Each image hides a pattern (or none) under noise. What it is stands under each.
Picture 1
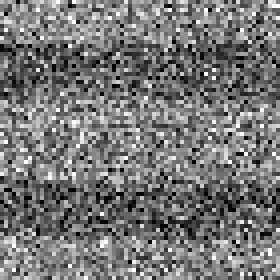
horizontal stripes
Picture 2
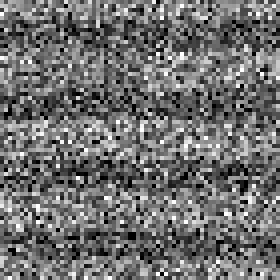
horizontal stripes
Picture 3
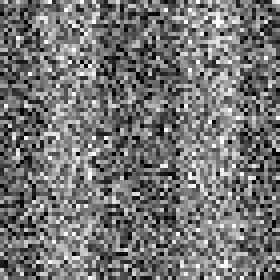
vertical stripes
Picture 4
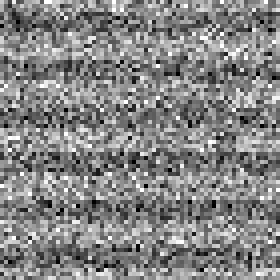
horizontal stripes
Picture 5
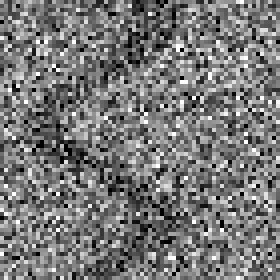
a wavy band
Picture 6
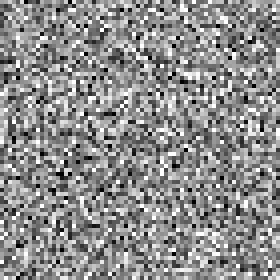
only noise
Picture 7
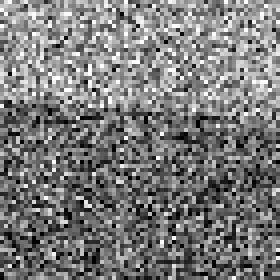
a sharp edge
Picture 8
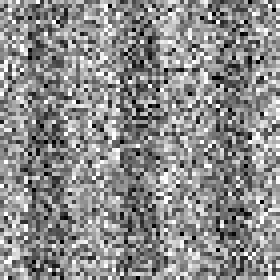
vertical stripes
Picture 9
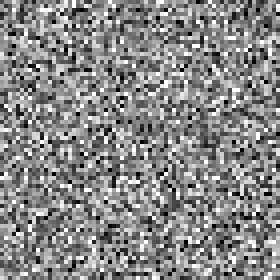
only noise
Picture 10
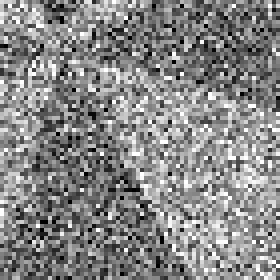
spokes from one point
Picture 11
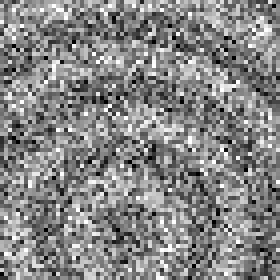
rings round one point
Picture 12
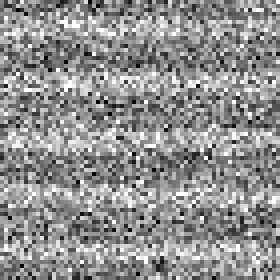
horizontal stripes
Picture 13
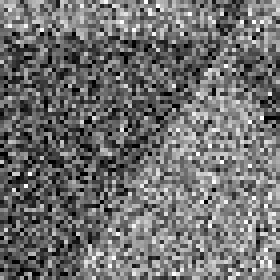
spokes from one point
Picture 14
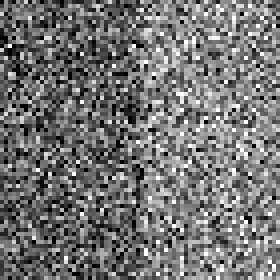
a sharp edge
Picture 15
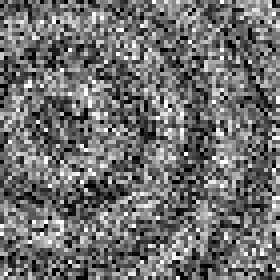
rings round one point
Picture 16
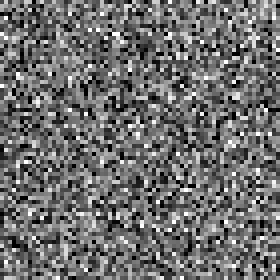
only noise
